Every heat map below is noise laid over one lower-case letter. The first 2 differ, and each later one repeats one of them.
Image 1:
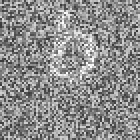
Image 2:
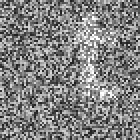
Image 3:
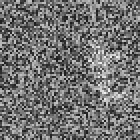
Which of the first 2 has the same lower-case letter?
2
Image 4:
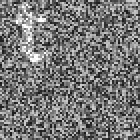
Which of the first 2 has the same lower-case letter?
2
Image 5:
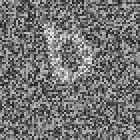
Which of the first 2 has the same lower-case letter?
1
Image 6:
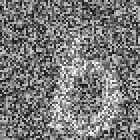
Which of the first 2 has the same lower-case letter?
1
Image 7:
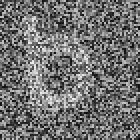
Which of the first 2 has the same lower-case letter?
1
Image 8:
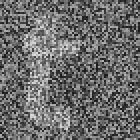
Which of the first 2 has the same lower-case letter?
2
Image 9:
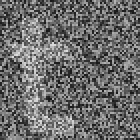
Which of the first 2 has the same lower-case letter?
2
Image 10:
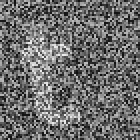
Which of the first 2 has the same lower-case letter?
2
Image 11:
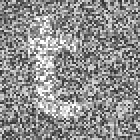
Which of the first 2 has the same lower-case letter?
2
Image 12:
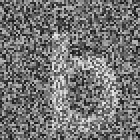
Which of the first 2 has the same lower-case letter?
1
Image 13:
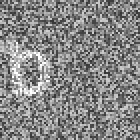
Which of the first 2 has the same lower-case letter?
1
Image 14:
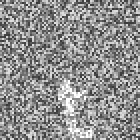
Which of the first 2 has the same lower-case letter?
2
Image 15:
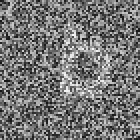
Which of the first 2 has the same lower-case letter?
1
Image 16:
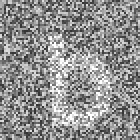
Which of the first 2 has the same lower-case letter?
1
